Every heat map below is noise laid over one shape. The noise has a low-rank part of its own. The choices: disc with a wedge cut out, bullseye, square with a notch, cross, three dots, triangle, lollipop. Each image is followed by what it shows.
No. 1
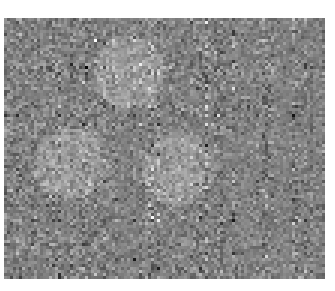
light three dots
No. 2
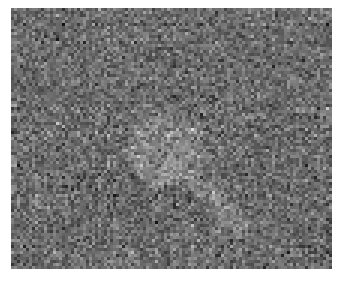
light lollipop
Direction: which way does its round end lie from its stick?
up and left
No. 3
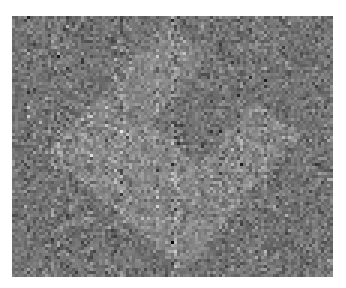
light square with a notch
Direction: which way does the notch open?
up and right
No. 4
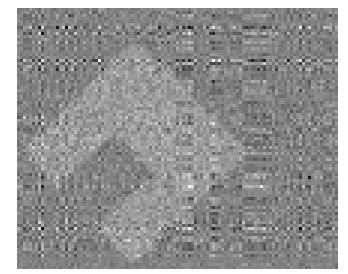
light square with a notch
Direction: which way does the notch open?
down and left
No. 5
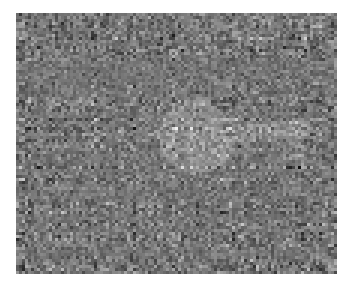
light lollipop
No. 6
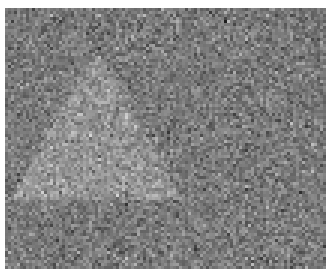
light triangle
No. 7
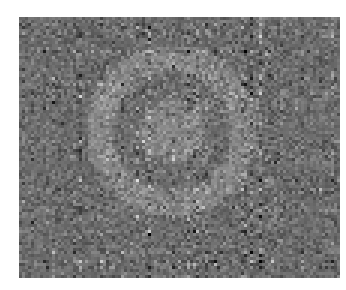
light bullseye
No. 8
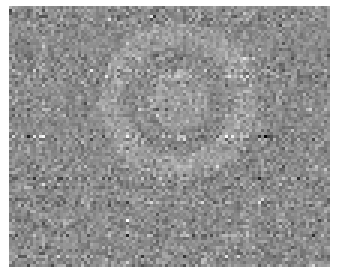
light bullseye
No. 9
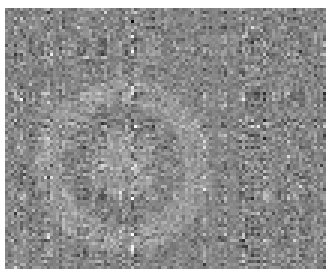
light bullseye
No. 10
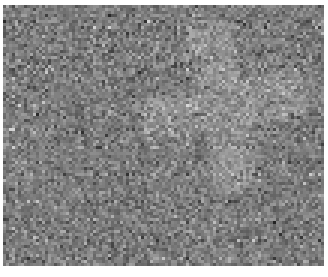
light cross
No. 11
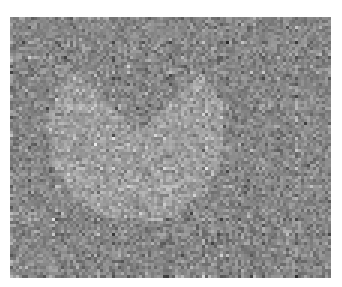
light disc with a wedge cut out
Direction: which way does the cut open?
up
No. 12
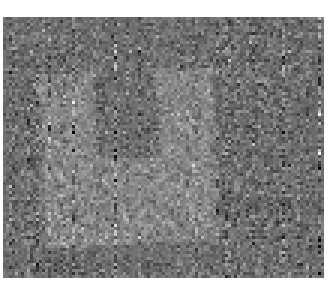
light square with a notch
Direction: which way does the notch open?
up
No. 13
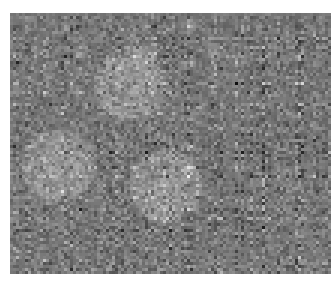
light three dots
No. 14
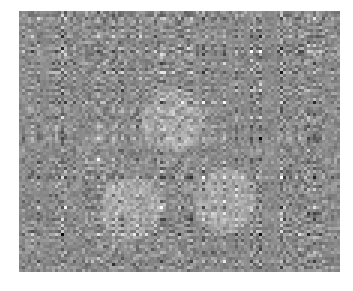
light three dots
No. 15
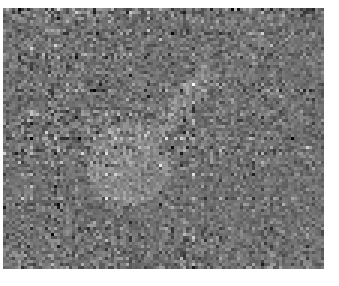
light lollipop
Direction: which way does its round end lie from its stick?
down and left
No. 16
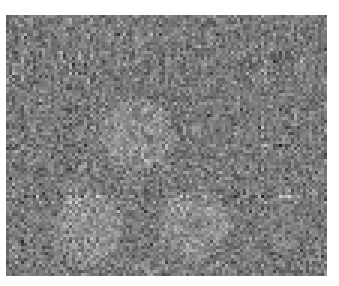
light three dots
